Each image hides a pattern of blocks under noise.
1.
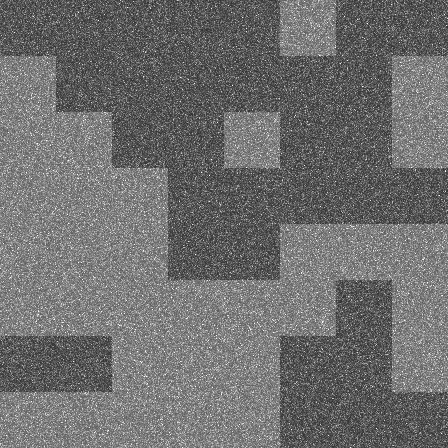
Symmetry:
no symmetry
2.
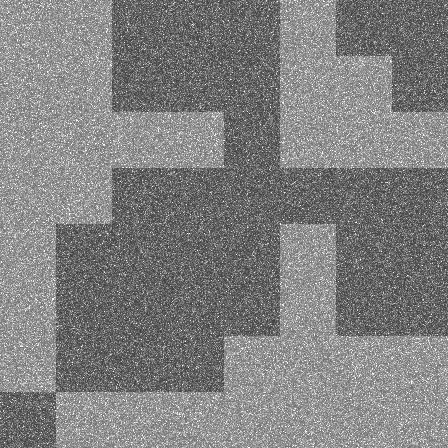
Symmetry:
mirrored about the diagonal from the bottom left
